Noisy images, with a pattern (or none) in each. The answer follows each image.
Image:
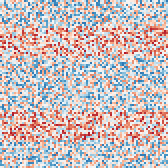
horizontal stripes
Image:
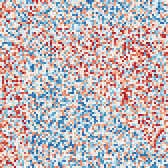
spokes from one point
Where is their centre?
top left
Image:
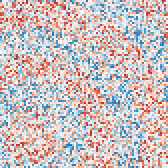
rings round one point
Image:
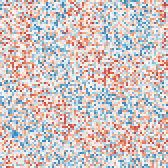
rings round one point
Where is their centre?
top right
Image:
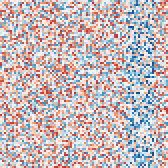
one vertical stripe
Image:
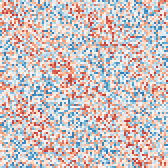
diagonal stripes
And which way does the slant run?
top left to bottom right
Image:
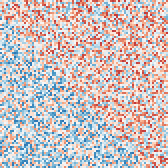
a sharp edge
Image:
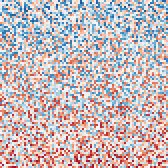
a smooth slope
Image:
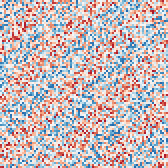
diagonal stripes
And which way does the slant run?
bottom left to top right
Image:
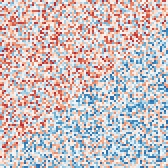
a sharp edge
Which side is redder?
top left
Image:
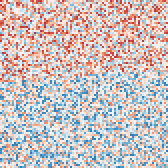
a sharp edge
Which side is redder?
top
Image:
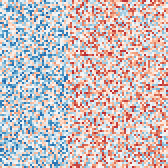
a sharp edge
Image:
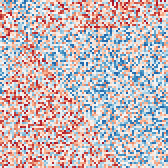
spokes from one point
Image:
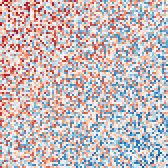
a smooth slope
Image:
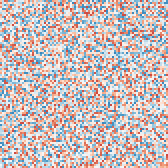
only noise
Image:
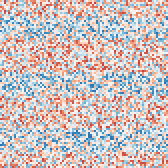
horizontal stripes
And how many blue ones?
3
